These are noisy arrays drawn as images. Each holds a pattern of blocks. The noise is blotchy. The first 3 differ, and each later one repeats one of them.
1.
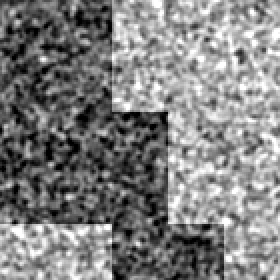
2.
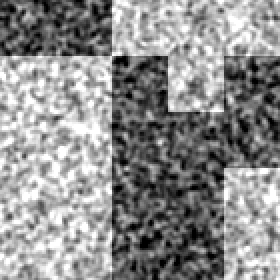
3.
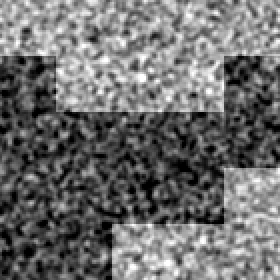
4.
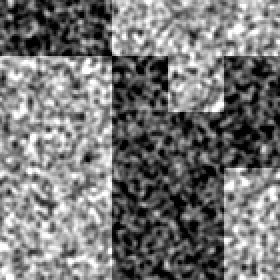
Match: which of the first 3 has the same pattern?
2
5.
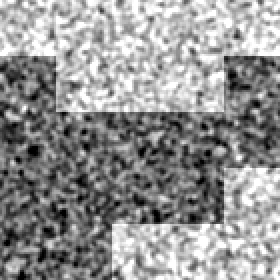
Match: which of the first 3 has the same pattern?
3
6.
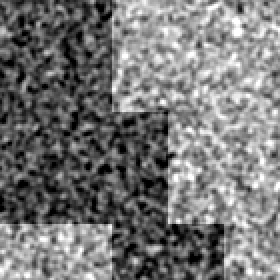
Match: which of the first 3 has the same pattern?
1
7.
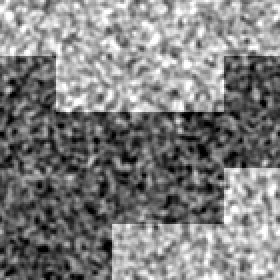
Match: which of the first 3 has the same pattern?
3
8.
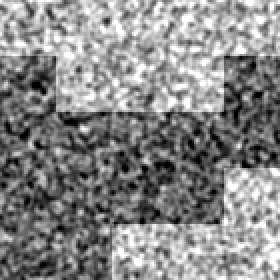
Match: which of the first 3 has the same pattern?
3
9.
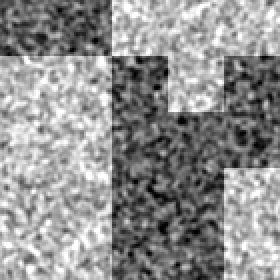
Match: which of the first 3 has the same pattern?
2
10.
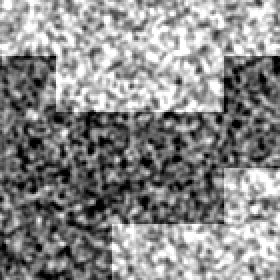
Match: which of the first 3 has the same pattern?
3
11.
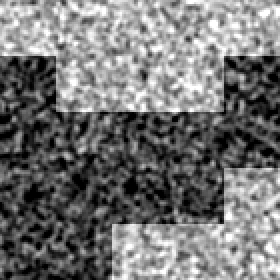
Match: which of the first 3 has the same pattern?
3
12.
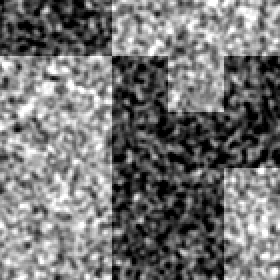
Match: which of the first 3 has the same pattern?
2
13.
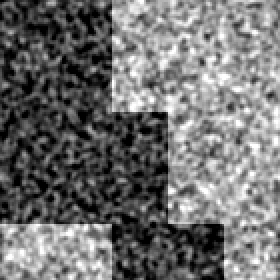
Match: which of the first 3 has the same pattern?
1
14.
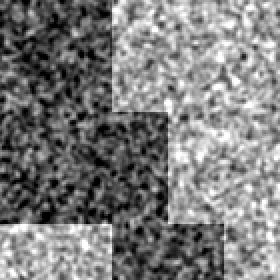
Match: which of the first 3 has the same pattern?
1
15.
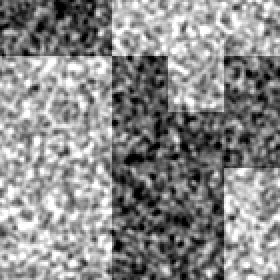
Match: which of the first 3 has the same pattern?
2
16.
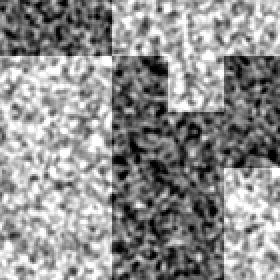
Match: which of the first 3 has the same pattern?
2
